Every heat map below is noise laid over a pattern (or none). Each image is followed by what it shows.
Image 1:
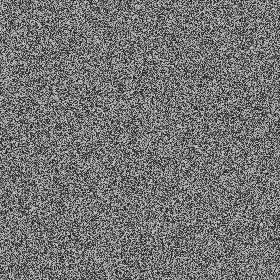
only noise
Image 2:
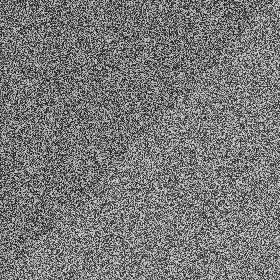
a sharp edge
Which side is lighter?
bottom right
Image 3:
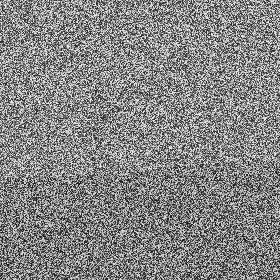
a sharp edge
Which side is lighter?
top
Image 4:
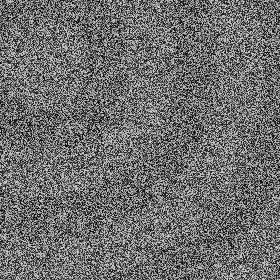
rings round one point
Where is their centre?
top left
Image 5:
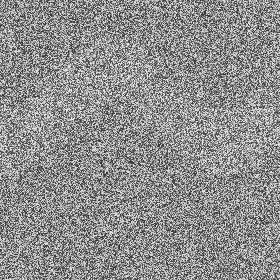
a wavy band
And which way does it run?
left to right
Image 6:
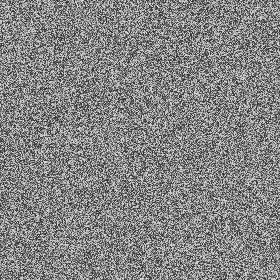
only noise
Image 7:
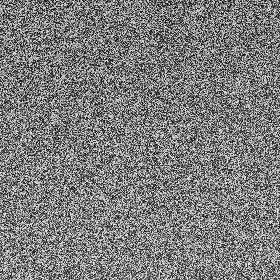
a smooth slope
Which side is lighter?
bottom
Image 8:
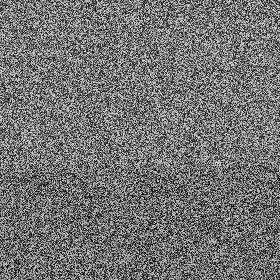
a sharp edge
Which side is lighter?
top
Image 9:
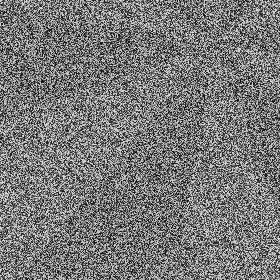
spokes from one point
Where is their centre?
top right
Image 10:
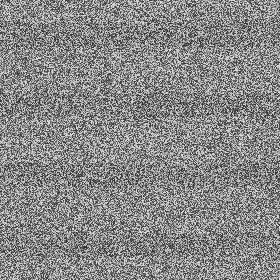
horizontal stripes
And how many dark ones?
4
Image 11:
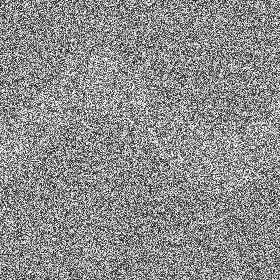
a wavy band
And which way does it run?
left to right
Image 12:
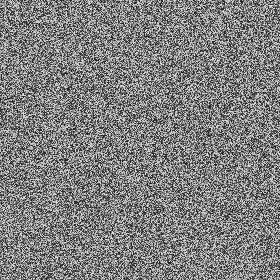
only noise
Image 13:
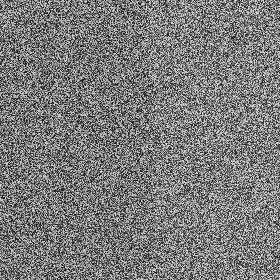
a sharp edge
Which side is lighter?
right
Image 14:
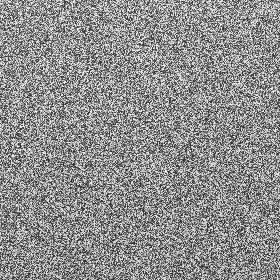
a smooth slope
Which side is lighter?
top
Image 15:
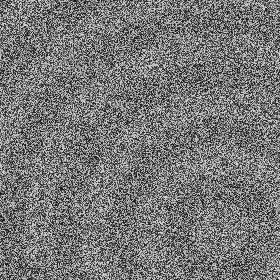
rings round one point
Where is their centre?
bottom right
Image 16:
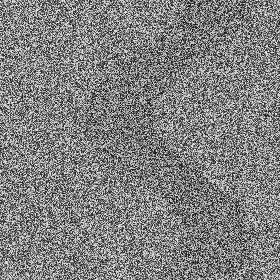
a wavy band
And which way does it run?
top to bottom
